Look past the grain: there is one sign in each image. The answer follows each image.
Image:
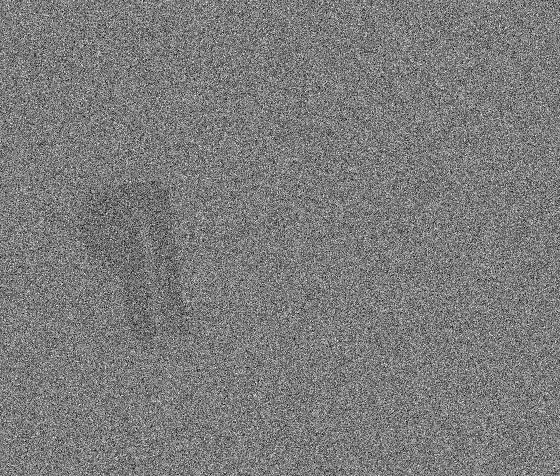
dark pilcrow, middle left
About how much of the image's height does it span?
a third
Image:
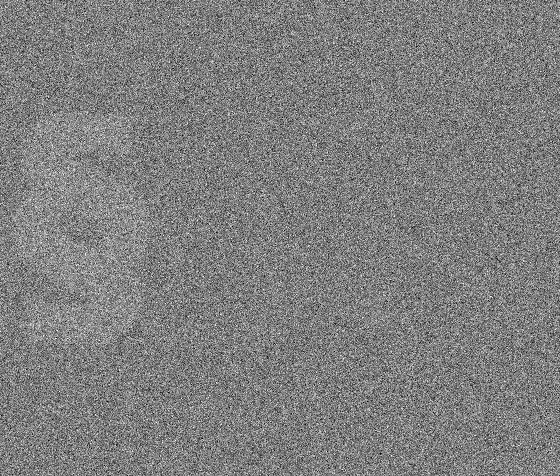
light section sign
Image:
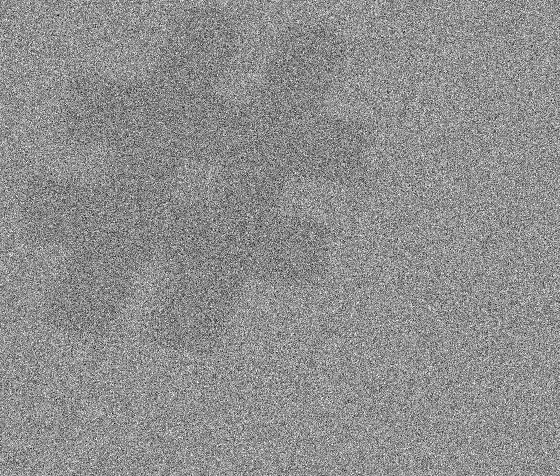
dark hash sign
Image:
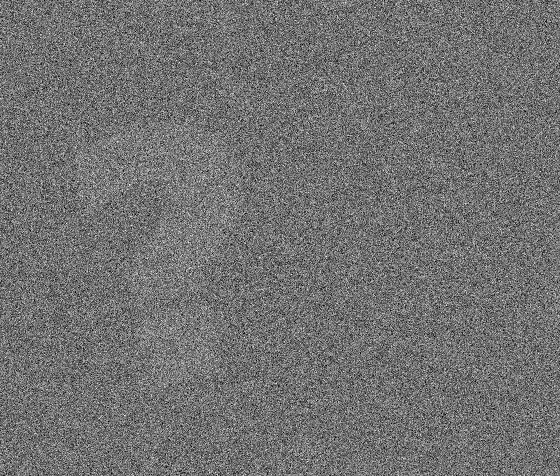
light question mark
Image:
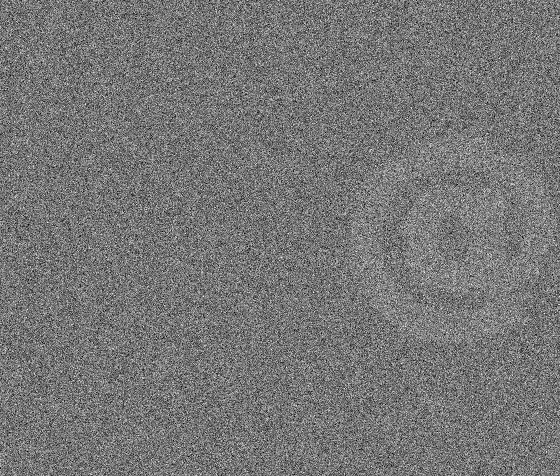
light at sign, middle right
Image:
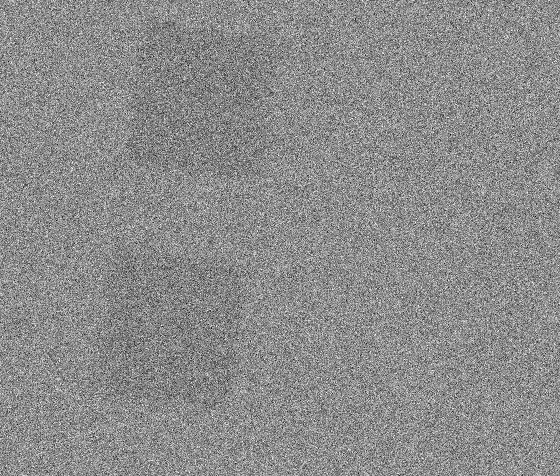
dark colon
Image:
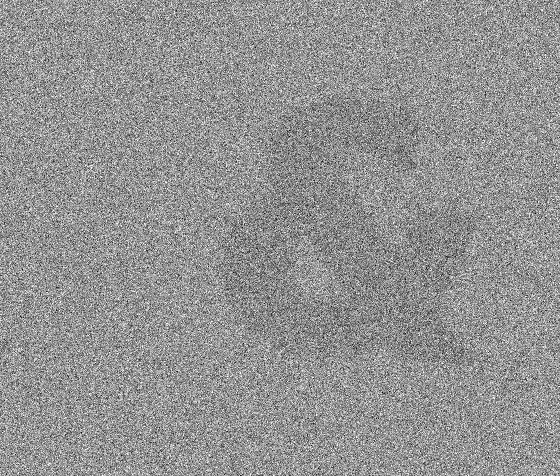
dark ampersand
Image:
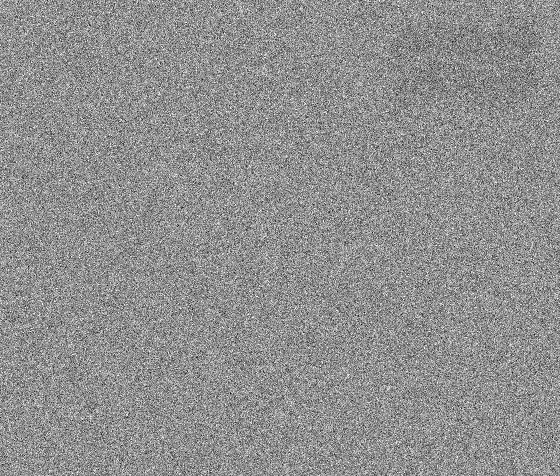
dark approximately sign, top right
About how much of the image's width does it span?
a quarter
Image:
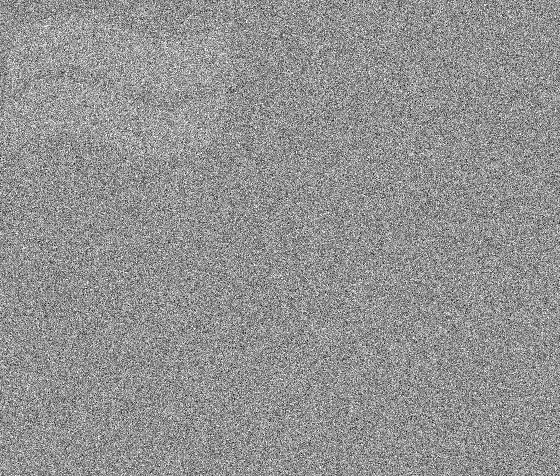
light approximately sign, top left
